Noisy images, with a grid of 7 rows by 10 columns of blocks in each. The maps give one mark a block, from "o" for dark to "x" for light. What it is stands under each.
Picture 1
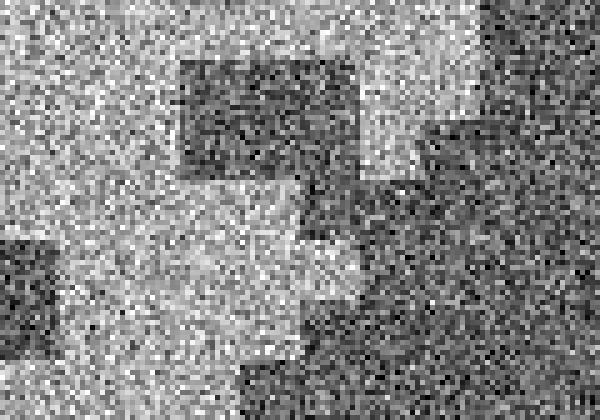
x x x x x x x x o o
x x x o o o x x o o
x x x o o o x o o o
x x x x x o o o o o
o x x x x x o o o o
o x x x x o o o o o
x x x x o o o o o o
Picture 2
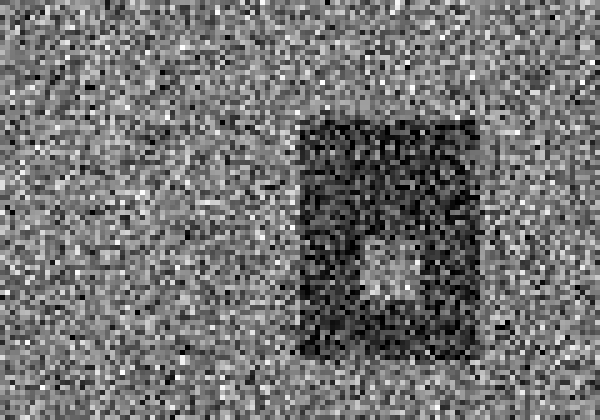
x x x x x x x x x x
x x x x x x x x x x
x x x x x o o o x x
x x x x x o o o x x
x x x x x o x o x x
x x x x x o o o x x
x x x x x x x x x x
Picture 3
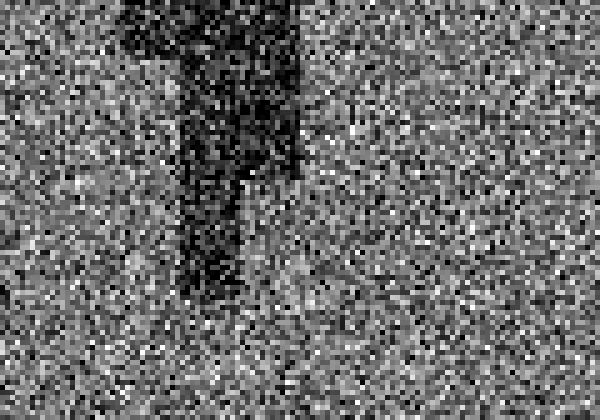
x x o o o x x x x x
x x x o o x x x x x
x x x o o x x x x x
x x x o x x x x x x
x x x o x x x x x x
x x x x x x x x x x
x x x x x x x x x x
